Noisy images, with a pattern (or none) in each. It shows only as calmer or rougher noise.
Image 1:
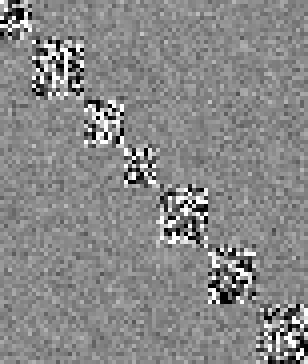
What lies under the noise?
blocks along the diagonal
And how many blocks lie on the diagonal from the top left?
7
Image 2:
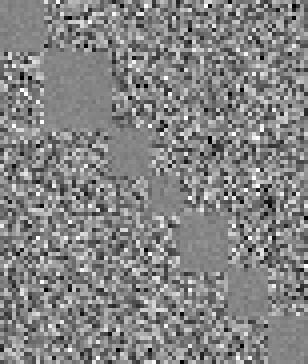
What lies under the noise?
blocks along the diagonal
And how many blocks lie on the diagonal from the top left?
7
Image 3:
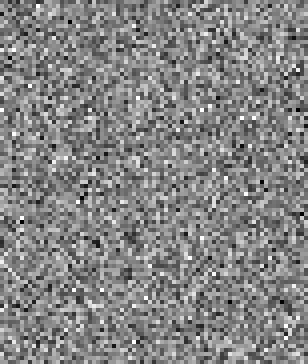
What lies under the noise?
only noise
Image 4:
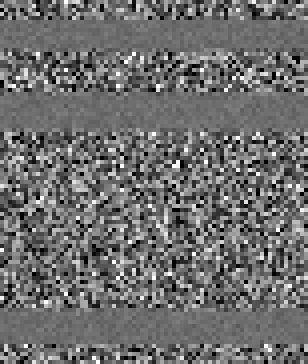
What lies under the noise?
bands of rows
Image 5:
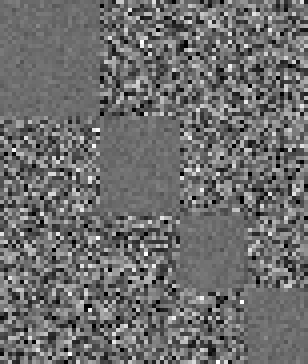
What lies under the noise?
blocks along the diagonal
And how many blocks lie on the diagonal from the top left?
4
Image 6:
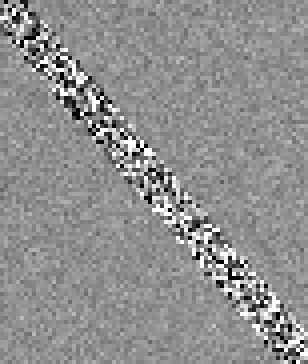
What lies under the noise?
a diagonal band
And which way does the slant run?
top left to bottom right
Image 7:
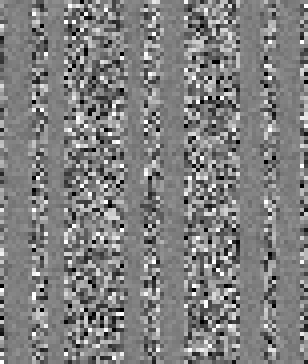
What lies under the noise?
bands of columns
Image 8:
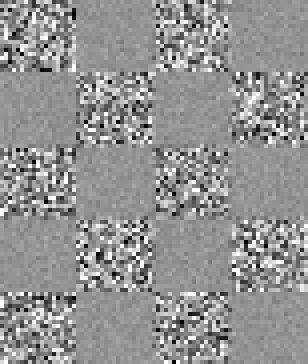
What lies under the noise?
a checkerboard
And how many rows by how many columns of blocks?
5 by 4
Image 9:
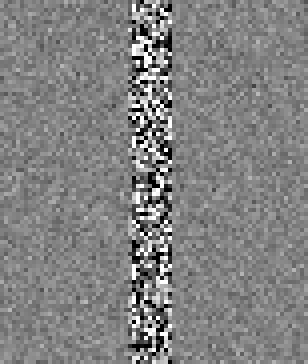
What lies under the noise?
one band of columns
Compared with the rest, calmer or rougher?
rougher
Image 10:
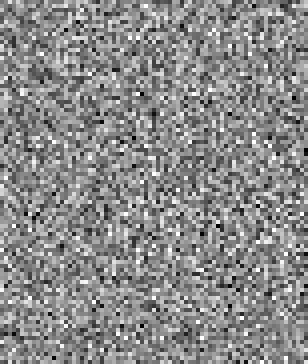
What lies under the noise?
only noise
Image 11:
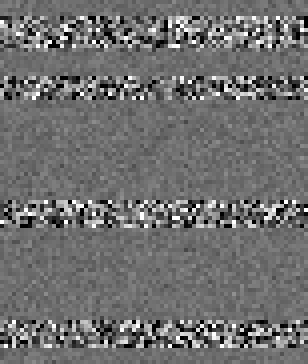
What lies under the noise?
bands of rows
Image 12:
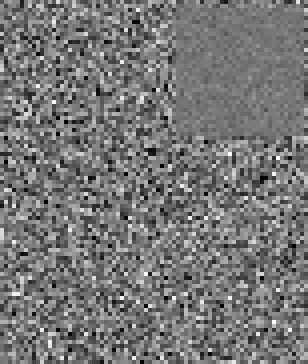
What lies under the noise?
one block
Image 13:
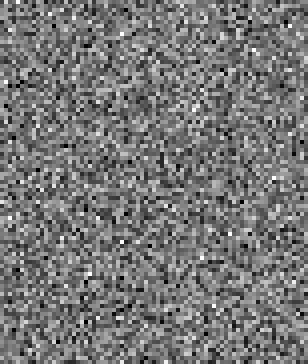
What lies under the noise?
only noise
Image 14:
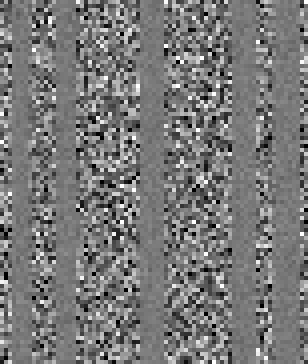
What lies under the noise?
bands of columns
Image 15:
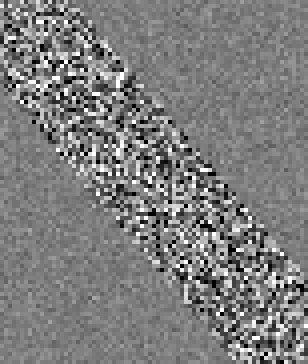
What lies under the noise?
a diagonal band
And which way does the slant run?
top left to bottom right
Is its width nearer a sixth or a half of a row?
a half
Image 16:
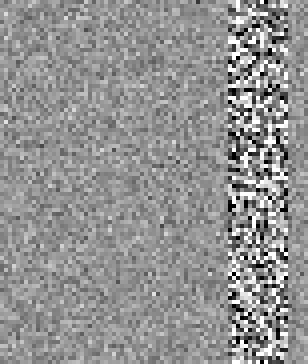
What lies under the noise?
one band of columns
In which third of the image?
right
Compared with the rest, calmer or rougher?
rougher
